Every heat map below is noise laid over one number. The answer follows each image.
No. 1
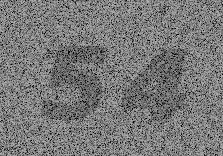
54
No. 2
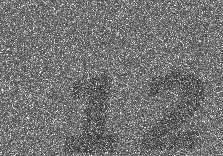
12
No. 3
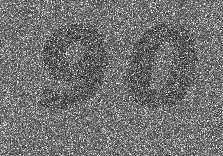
90
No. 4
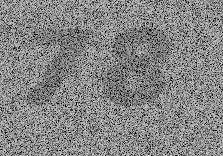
78
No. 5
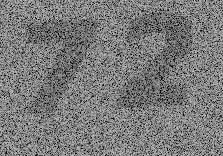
72
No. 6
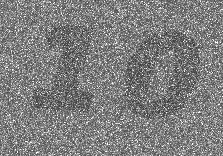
10
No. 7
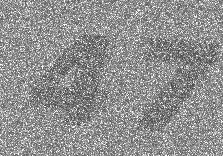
47
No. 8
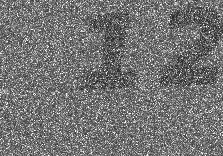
12
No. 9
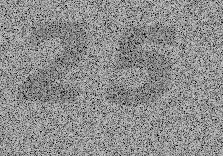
25
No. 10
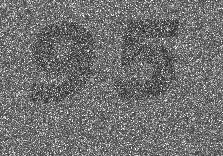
95
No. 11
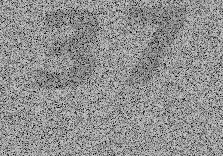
37
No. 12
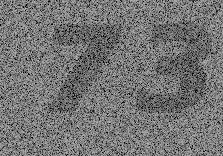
73
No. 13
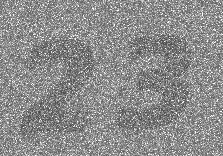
23
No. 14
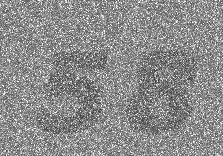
58
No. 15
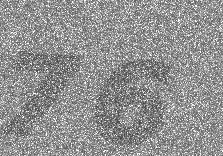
76
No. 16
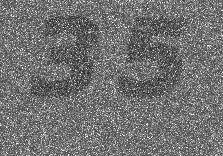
35
